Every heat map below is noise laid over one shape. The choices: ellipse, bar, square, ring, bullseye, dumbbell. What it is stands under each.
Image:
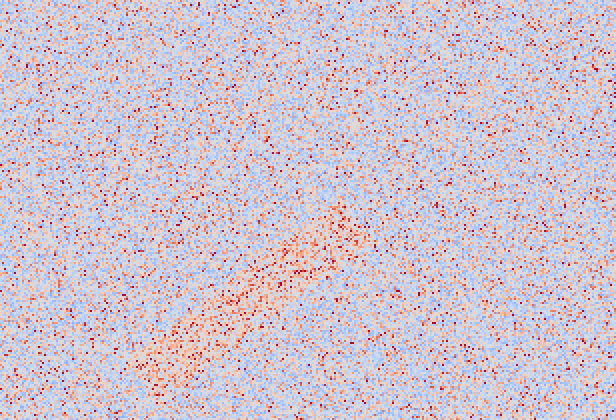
bar
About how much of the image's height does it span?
half
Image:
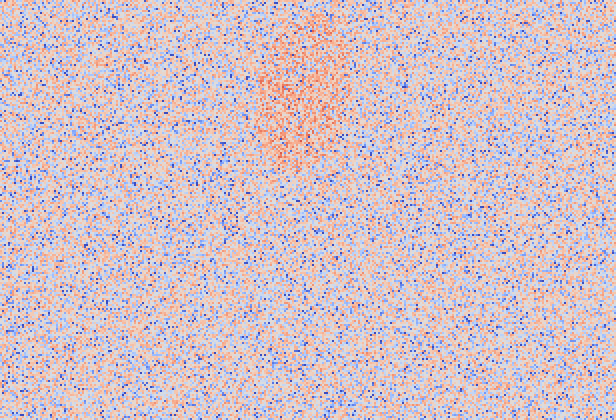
ellipse
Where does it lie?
top middle
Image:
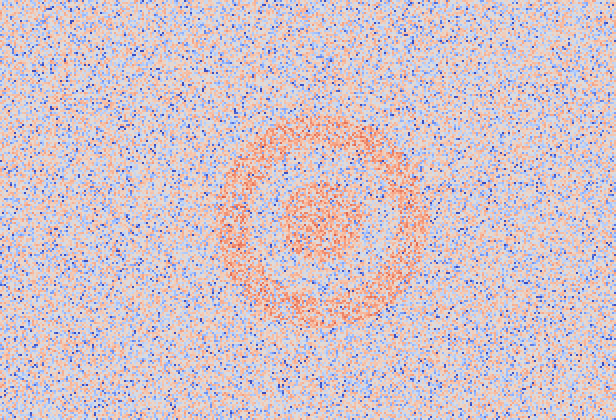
bullseye
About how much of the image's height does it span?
half
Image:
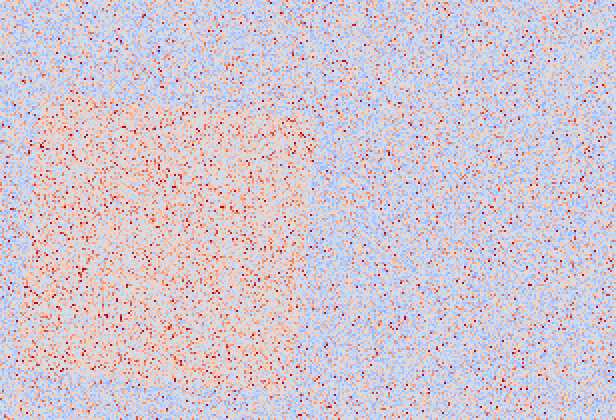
square
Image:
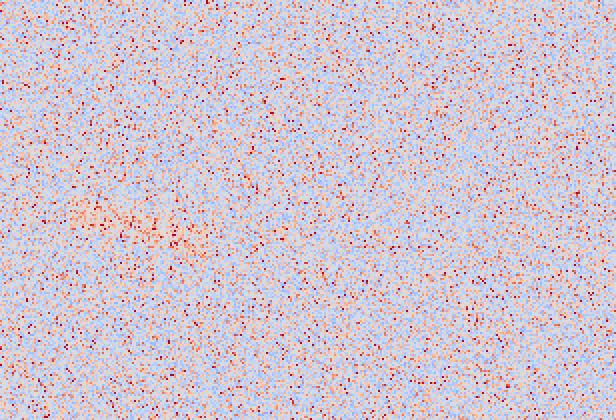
bar
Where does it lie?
middle left
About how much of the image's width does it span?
a quarter
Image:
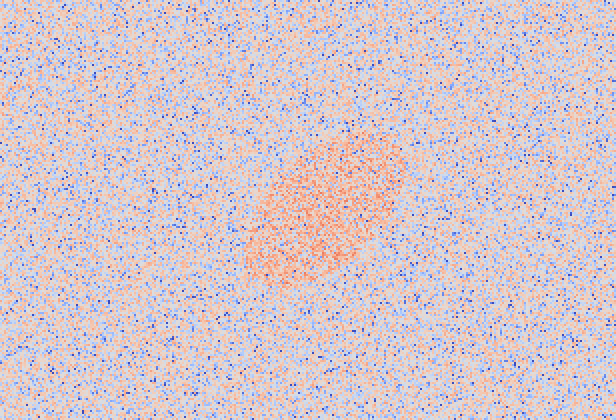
ellipse
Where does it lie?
centre
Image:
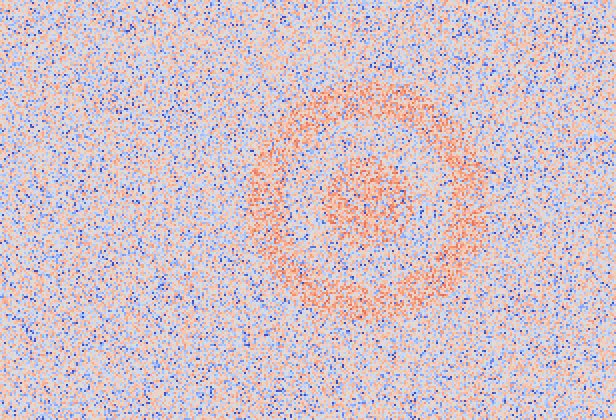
bullseye
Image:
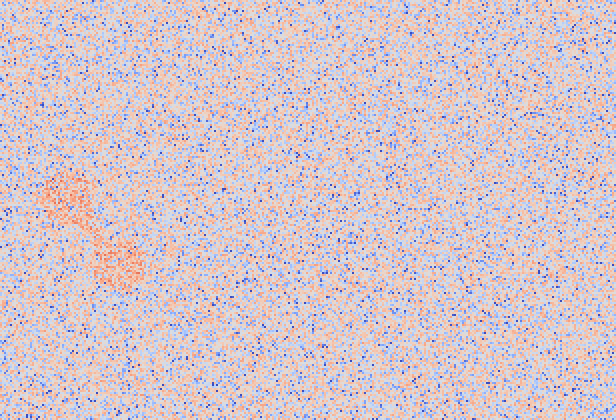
dumbbell
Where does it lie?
middle left
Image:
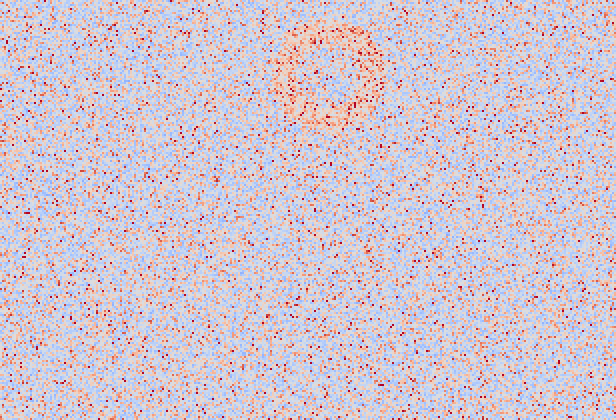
ring
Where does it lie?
top middle
